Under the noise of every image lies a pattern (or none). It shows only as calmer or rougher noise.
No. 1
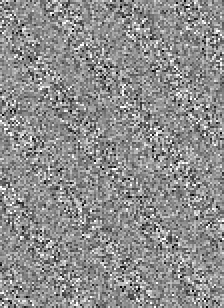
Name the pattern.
diagonal stripes
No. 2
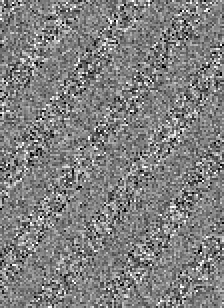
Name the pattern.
diagonal stripes
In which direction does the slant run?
bottom left to top right
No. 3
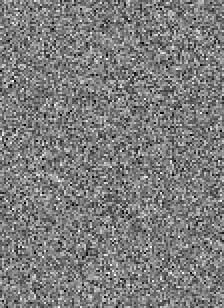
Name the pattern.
only noise
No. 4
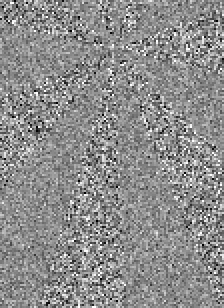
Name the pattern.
spokes from one point
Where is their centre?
top middle
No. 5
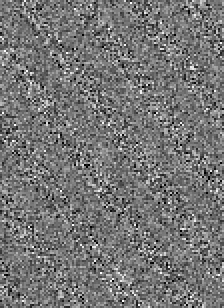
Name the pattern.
diagonal stripes
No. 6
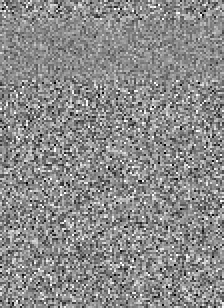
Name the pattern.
one horizontal stripe
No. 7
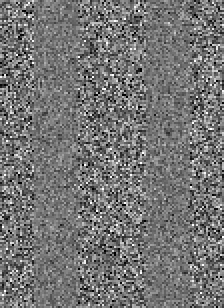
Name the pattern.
vertical stripes
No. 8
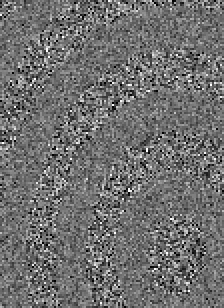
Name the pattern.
rings round one point
